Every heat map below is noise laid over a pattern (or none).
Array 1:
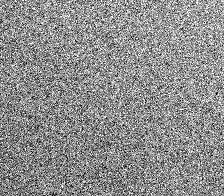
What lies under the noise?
a smooth slope
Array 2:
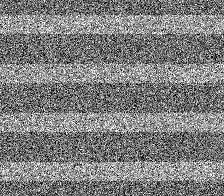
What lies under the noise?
horizontal stripes
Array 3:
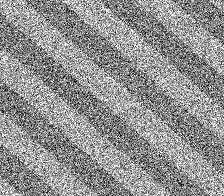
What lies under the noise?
diagonal stripes
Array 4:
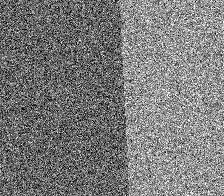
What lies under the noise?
a sharp edge
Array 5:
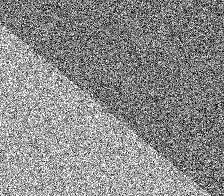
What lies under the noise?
a sharp edge
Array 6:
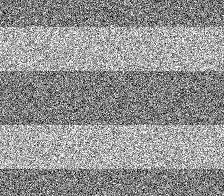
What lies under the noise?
horizontal stripes
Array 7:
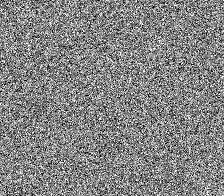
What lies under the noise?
only noise
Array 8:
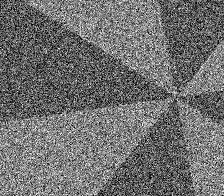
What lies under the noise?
spokes from one point
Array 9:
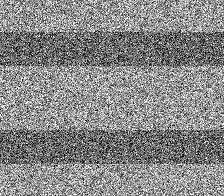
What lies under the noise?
horizontal stripes
